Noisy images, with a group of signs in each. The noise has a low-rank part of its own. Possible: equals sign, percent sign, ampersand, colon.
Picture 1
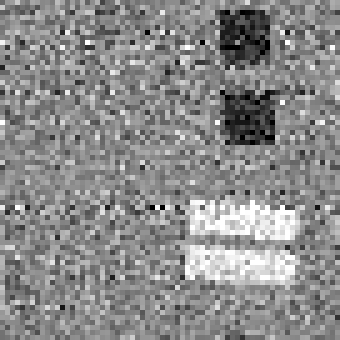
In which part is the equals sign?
bottom right
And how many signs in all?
2
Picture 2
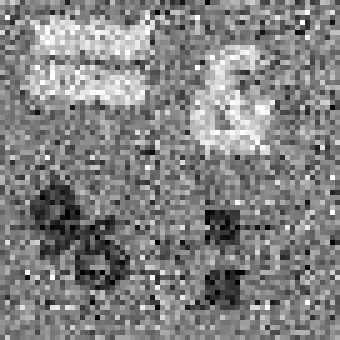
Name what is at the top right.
ampersand
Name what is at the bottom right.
colon
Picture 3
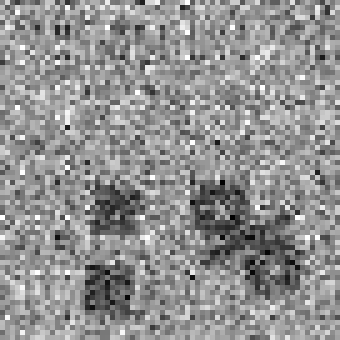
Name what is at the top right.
nothing
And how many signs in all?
2
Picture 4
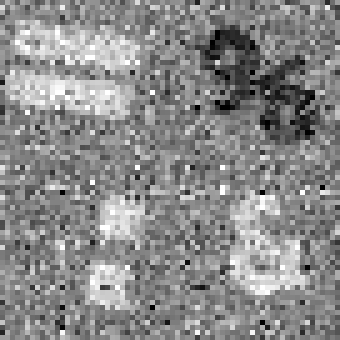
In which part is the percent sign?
top right
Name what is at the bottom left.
colon
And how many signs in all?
4
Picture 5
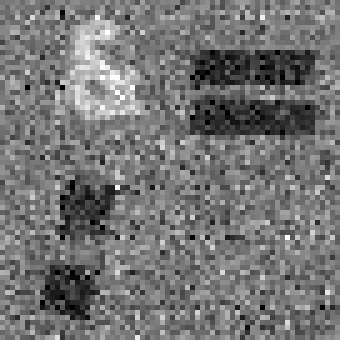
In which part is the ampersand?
top left
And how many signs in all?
3
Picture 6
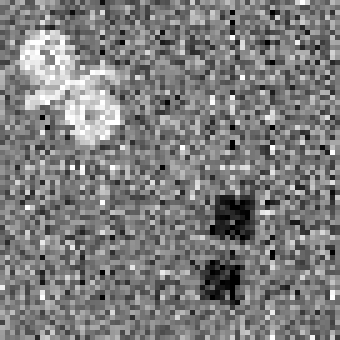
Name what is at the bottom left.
nothing
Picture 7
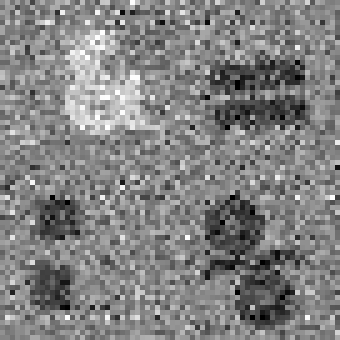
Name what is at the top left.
ampersand
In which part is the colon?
bottom left
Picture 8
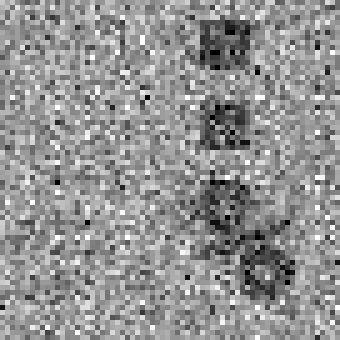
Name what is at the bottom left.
nothing
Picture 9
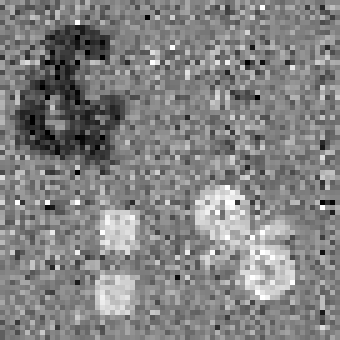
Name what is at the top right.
nothing
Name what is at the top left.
ampersand
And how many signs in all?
3
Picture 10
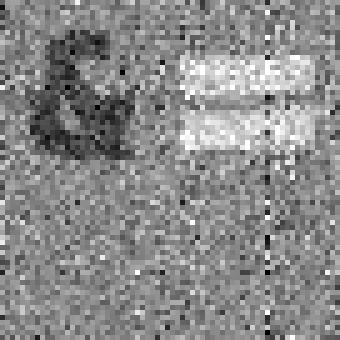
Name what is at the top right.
equals sign
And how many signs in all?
2
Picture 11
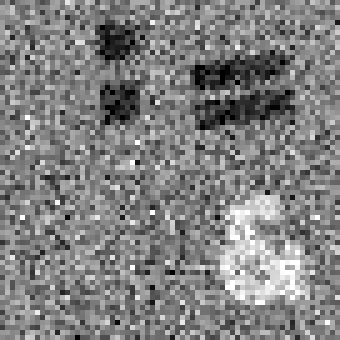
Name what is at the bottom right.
ampersand
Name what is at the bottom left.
nothing
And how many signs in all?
3
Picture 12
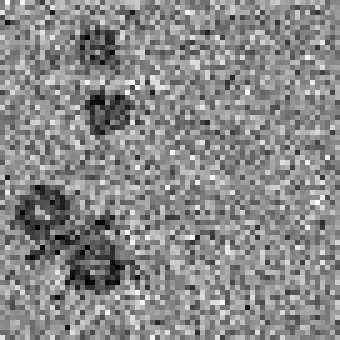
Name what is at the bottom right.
nothing
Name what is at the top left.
colon
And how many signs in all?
2
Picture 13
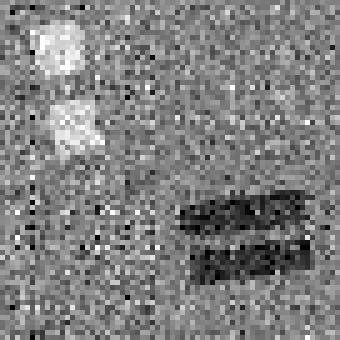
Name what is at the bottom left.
nothing
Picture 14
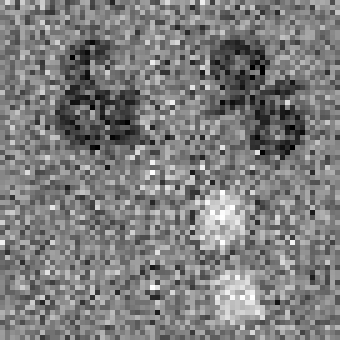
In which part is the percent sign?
top right
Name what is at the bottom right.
colon
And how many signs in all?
3
